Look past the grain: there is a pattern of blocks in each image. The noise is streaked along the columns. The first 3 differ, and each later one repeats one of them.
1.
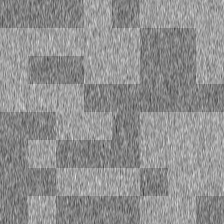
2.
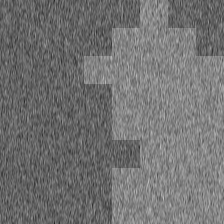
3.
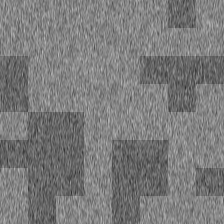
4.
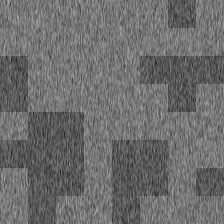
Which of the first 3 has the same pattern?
3
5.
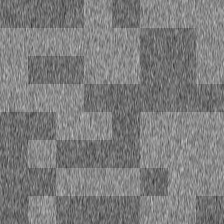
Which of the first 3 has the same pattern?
1
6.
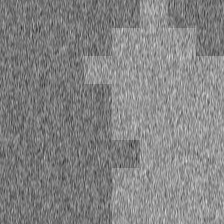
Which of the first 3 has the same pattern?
2
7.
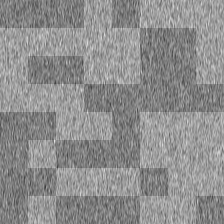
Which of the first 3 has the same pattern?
1
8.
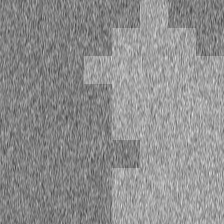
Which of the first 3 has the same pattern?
2
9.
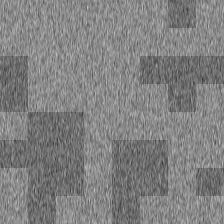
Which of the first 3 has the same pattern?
3
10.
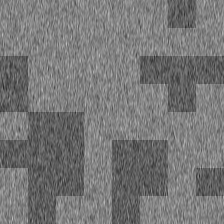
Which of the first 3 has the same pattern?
3
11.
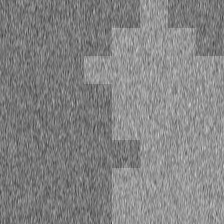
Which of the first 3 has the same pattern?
2
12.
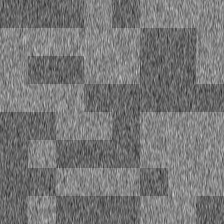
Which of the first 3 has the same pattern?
1
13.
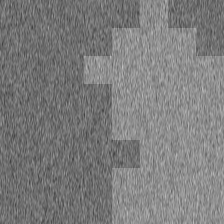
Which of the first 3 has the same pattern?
2
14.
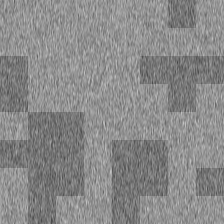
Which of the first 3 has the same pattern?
3
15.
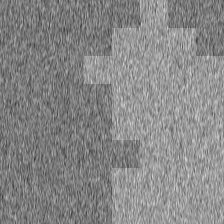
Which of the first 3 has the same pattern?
2
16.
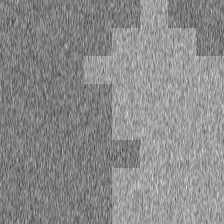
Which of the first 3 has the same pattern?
2
